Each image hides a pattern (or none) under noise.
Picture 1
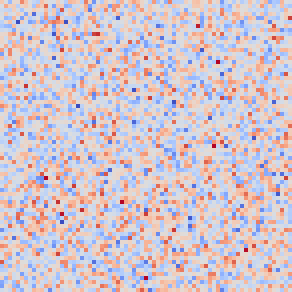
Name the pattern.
only noise
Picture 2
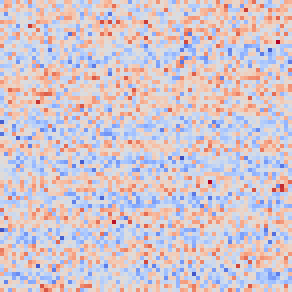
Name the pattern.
bands of rows
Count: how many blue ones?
6
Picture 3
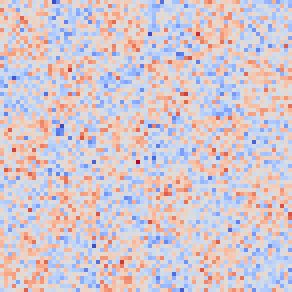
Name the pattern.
a checkerboard
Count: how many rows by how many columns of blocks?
5 by 6
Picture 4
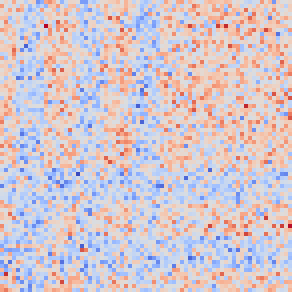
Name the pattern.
bands of rows crossing bands of columns
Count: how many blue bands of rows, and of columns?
2 and 3
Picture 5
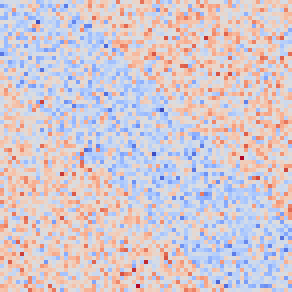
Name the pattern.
a diagonal band
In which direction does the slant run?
top left to bottom right
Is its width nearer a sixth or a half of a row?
a half
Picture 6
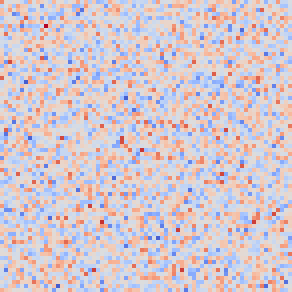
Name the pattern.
only noise
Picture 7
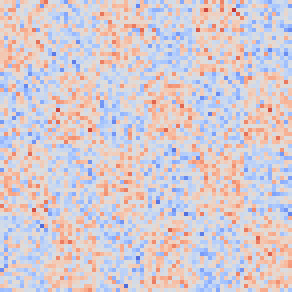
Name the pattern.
a checkerboard
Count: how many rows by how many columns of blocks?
4 by 6
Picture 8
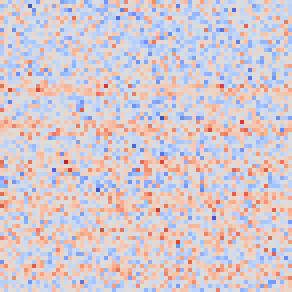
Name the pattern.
bands of rows
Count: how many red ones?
6
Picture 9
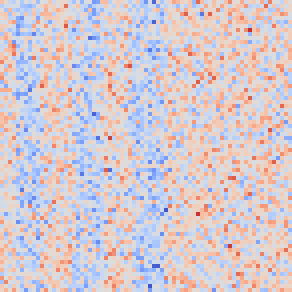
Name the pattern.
bands of columns
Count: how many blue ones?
3
